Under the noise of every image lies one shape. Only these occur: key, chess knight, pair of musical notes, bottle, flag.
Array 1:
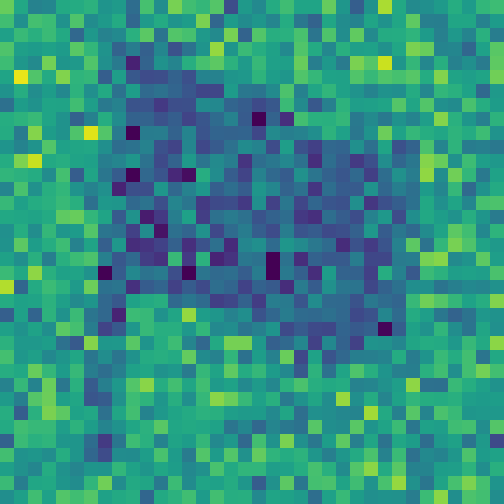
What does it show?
dark flag
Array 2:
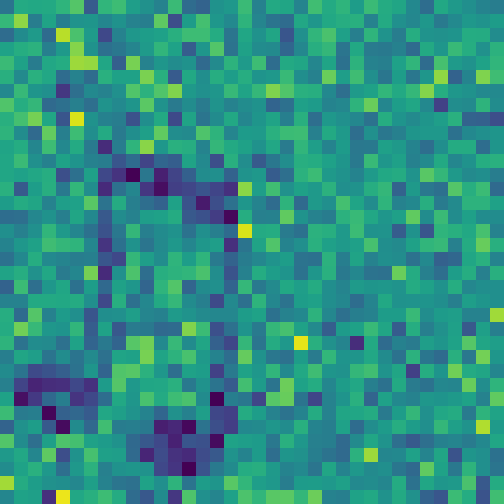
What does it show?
dark pair of musical notes
